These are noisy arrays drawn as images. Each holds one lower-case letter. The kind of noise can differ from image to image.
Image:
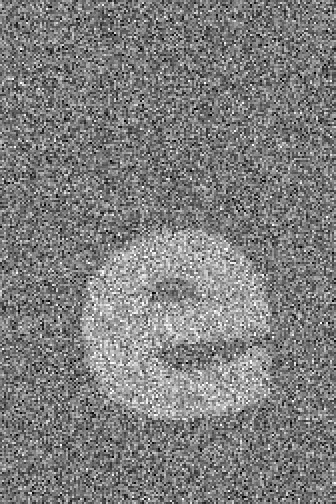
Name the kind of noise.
low rank plus noise
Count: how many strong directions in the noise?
three or four
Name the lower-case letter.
e
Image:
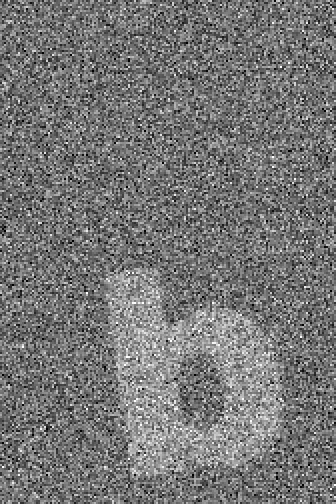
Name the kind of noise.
low rank plus noise
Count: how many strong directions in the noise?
one
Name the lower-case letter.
b
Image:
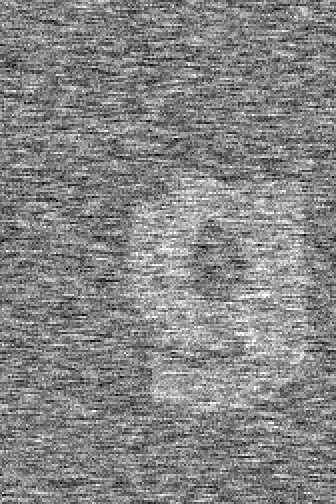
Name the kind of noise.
streaked along the rows
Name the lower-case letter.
g
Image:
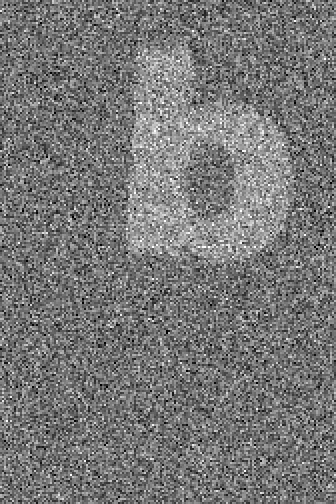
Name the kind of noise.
low rank plus noise
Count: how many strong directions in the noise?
two
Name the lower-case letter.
b
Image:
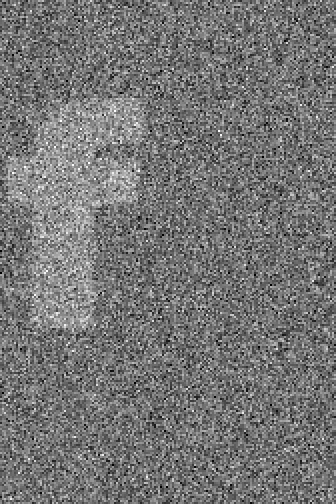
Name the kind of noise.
independent entries
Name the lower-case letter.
f
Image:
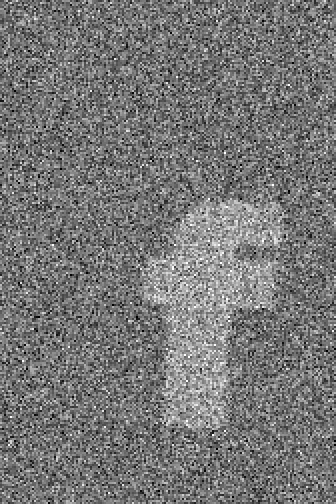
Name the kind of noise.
independent entries
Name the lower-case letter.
f
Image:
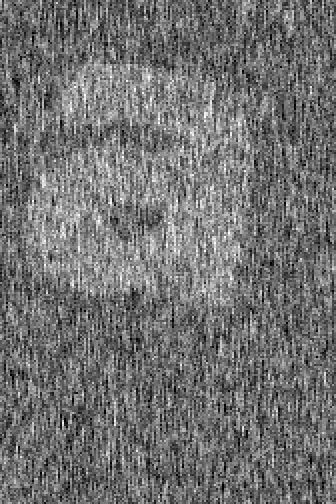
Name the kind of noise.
streaked along the columns
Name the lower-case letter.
a
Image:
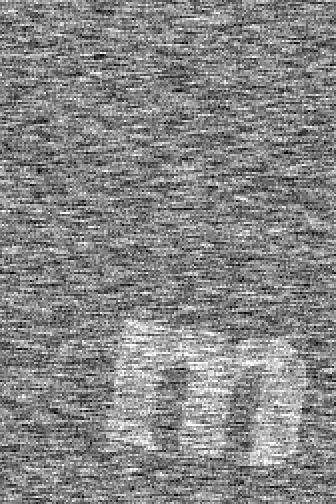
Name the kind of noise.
streaked along the rows
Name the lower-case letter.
m
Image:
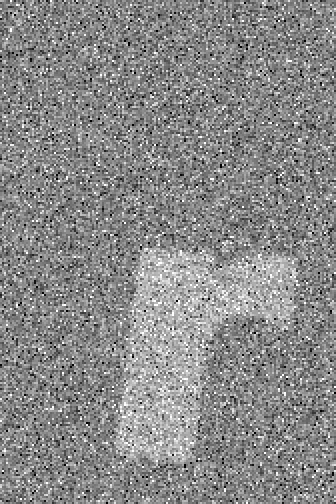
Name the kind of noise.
heavy tails
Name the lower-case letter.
r
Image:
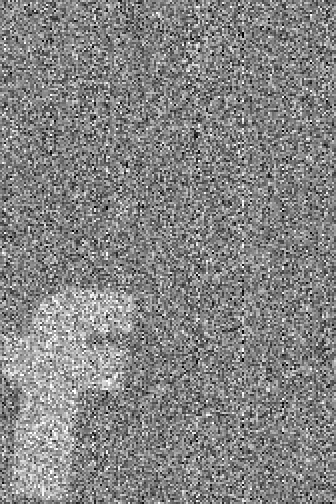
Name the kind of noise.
columns of uneven size
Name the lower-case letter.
f
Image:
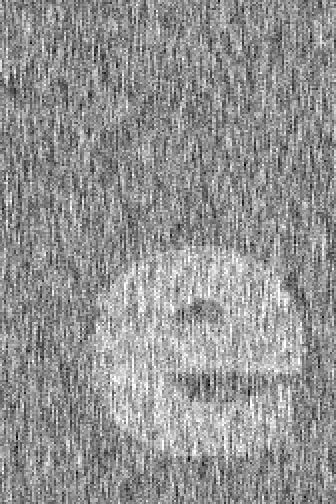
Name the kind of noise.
streaked along the columns
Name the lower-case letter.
e
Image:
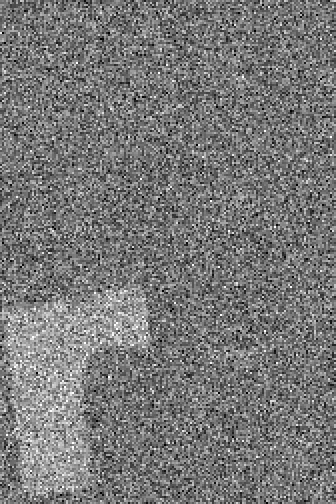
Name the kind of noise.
independent entries
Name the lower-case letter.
r
